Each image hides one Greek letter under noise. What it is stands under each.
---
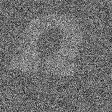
omega
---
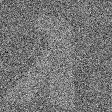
lambda
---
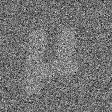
mu
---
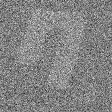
eta
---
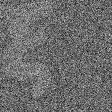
xi
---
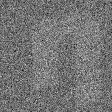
eta
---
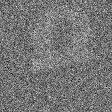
omega
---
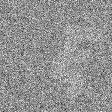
xi
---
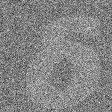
delta
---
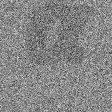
alpha
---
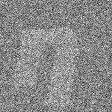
eta
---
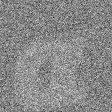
alpha
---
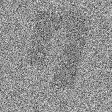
eta
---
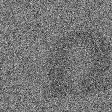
omega
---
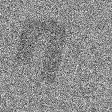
eta
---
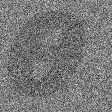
theta
